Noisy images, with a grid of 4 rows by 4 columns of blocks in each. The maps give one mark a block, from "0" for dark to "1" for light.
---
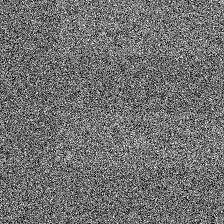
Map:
0 1 1 1
0 0 0 0
0 1 1 1
0 0 0 0
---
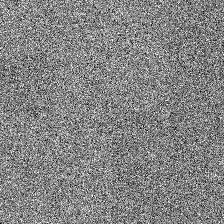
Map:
1 1 1 0
0 1 1 0
1 1 0 0
1 1 0 0
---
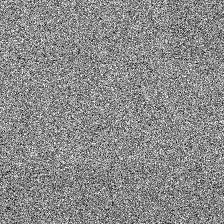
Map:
1 1 1 0
1 1 1 1
1 1 1 1
0 0 0 0
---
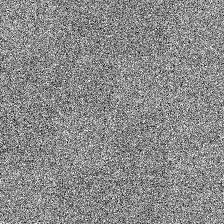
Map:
1 0 0 1
0 0 1 1
0 1 0 1
1 0 0 1
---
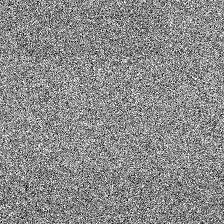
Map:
0 0 0 1
1 1 1 1
1 1 1 1
0 0 0 0
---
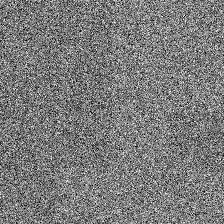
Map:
0 0 1 1
0 0 1 1
0 0 1 0
0 1 1 1
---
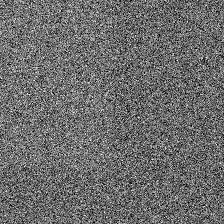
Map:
1 1 0 0
1 1 0 0
1 1 0 0
0 0 0 0
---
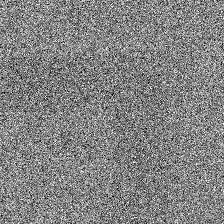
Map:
1 1 1 1
0 0 0 1
1 1 0 1
1 1 0 1
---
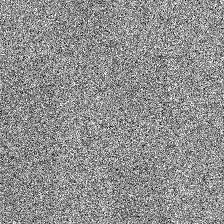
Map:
1 0 1 1
0 1 0 1
0 1 1 1
0 1 0 1
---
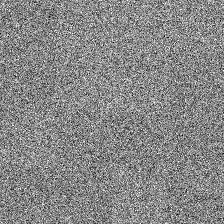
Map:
0 1 1 1
0 1 1 0
1 0 0 0
0 0 1 0
